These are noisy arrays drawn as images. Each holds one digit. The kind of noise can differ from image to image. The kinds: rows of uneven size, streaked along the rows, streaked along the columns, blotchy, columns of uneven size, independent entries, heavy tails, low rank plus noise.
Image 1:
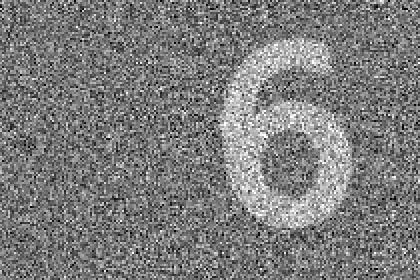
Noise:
low rank plus noise
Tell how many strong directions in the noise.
five to eight
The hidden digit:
6
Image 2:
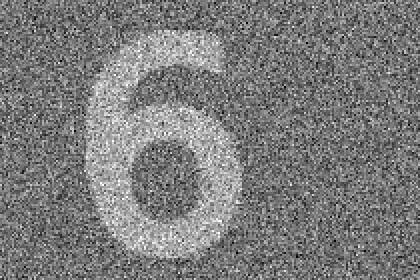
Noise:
independent entries
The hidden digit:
6
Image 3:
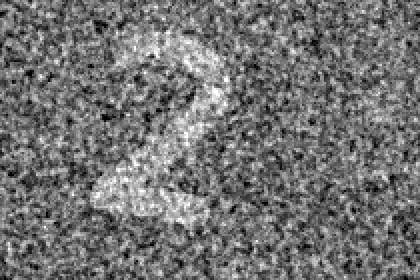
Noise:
blotchy
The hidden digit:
2
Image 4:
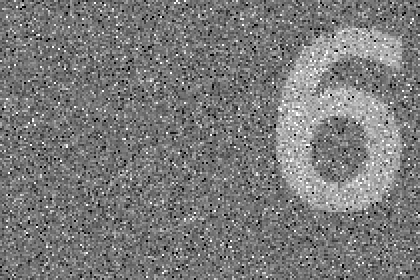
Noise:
heavy tails
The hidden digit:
6
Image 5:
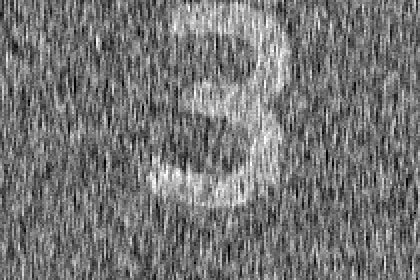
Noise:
streaked along the columns
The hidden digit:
3
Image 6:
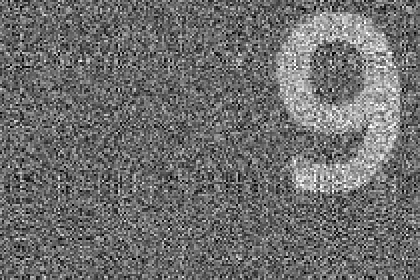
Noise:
low rank plus noise
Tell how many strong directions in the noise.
two
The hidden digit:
9
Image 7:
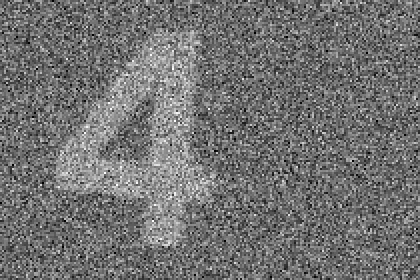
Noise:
independent entries
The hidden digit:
4
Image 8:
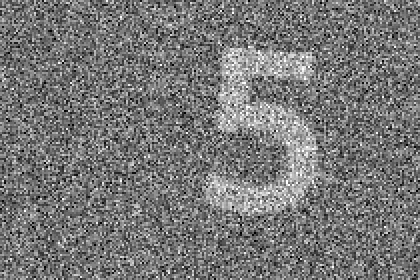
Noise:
independent entries
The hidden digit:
5
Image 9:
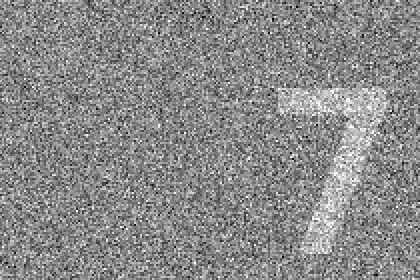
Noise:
independent entries
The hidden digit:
7
